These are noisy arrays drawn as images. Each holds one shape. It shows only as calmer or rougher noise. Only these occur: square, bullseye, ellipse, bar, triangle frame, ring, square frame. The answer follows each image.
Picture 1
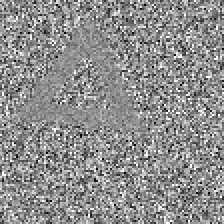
triangle frame
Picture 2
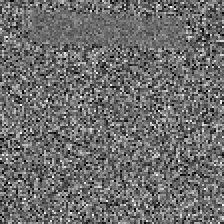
bar
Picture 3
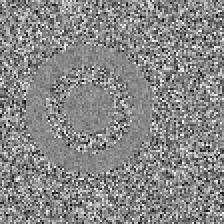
bullseye
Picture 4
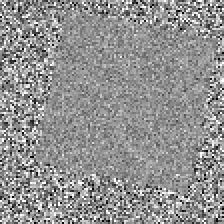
square
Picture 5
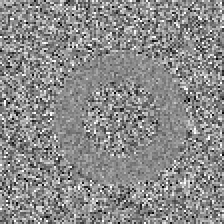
ring
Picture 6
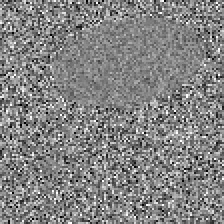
ellipse
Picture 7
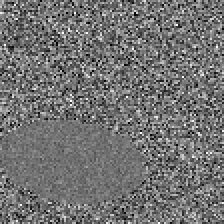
ellipse
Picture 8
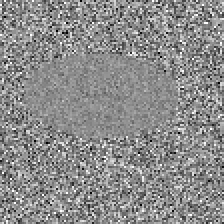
ellipse
